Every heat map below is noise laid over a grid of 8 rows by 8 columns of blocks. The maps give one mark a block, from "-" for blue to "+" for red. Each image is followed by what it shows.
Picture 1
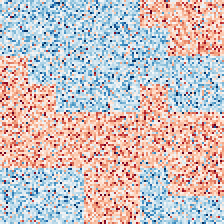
- - - - - + + +
- - - - - - + +
+ - - - - - - -
+ + - - - + - -
+ + + + + + + +
+ + + + + + + +
- - - + + - + +
- - - + + - - -
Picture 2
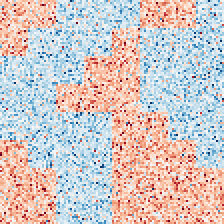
+ + - - - + + -
+ - - - + - - -
- - - + + - - -
- - + + + - - -
- - - - + + - -
+ - - - + + + -
+ + - - + + + +
+ + - - + + + +
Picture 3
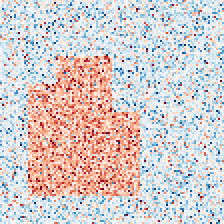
- - - - - - - -
- - - - - - - -
- - + + - - - -
- + + + - - - -
- + + + + - - -
- + + + + - - -
- + + + + - - -
- - - - - - - -
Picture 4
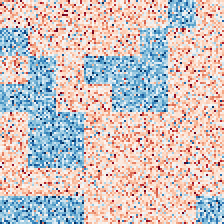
+ + + + + + - +
- + + + + - + +
+ - + - - - + +
- - + + - - + +
+ - - + + + + +
+ - - + + + + +
+ + + + + + + +
- - - + + + + -
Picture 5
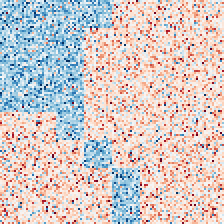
- - - - + + + +
- - - + + + + +
- - - + + + + +
- - - + + + + +
+ + - + + + + +
+ + + - + + + +
+ + + + - + + +
+ + + + - + + +
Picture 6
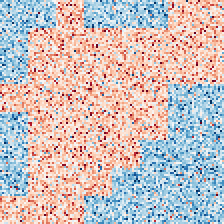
- - + - - - + +
- + + + + + + +
- + + + + + + +
+ + + + + + - -
- + + + + + - -
- + + + + - - -
- + + + - - - -
+ + + - - - - -
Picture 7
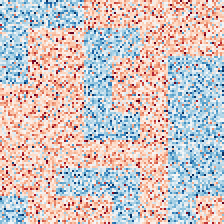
- - - + + + + +
- + + - - + + +
- + + - + + - -
+ + + - + + - -
+ + + - - + - -
+ + + + + + - -
+ + - - - + - -
- + + + - + - +
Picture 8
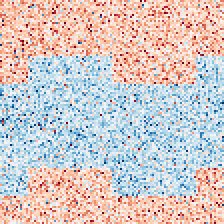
+ + + + + + + +
+ + + + + + + +
+ - - - + + + -
- - - - - - - -
- - - - - - - -
- - - - - - - -
- + + + - - - +
+ + + + + + + +
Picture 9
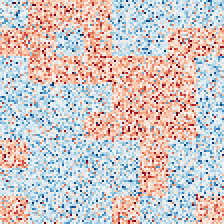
- + + + - - - -
+ + - + - - + +
- + + + + + + -
- - - - + + + -
- - - + + + + -
+ - - - - + - -
- - - - - + - -
+ - - - + - - +
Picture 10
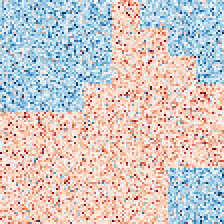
- - - - + - - -
- - - - + + - -
- - - - + + + -
- - - + + + + +
+ + + + + + + +
+ + + + + + + +
+ + + + + + - -
+ + + + + + - -
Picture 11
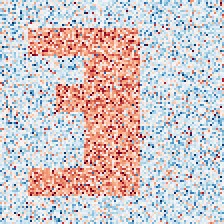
- - - - - - - -
- + + + + - - -
- - - + + - - -
- - + + + - - -
- - - + + - - -
- - - + + - - -
- + + + + - - -
- - - - - - - -
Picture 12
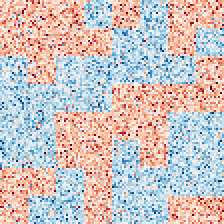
+ + + - + - + +
+ + + + - - + -
- + - - - - - +
- - - - + + + +
- - + + + + - -
- - + + - + - -
+ + - + - - - -
+ - - + - - + +
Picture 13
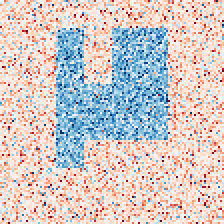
+ + + + + + + +
+ + - + - - + +
+ + - + - - + +
+ + - - - - + +
+ + - - - - + +
+ + - + + + + +
+ + + + + + + +
+ + + + + + + +
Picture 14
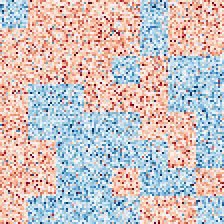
- + + + + - + +
+ + + + + - + +
+ + + + - + - -
+ - - + + + - -
+ - - - - + + -
+ + - - - - + -
+ + - - + - - +
+ - - - - + + -
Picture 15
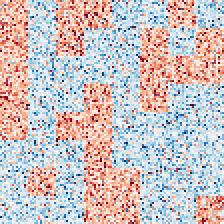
+ - + + - - + -
+ - + - - + - +
+ - - - - + + +
+ - - + - + - -
+ - + + - - - -
- - - + - - - -
- + - + + - - -
- - - + + - - +
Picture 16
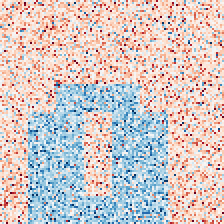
+ + + + + + + +
+ + + + + + + +
+ + + + + + + +
+ + - - - + + +
+ - - + - - + +
+ - - + - - + +
+ - - + - - + +
+ - - - - - + +
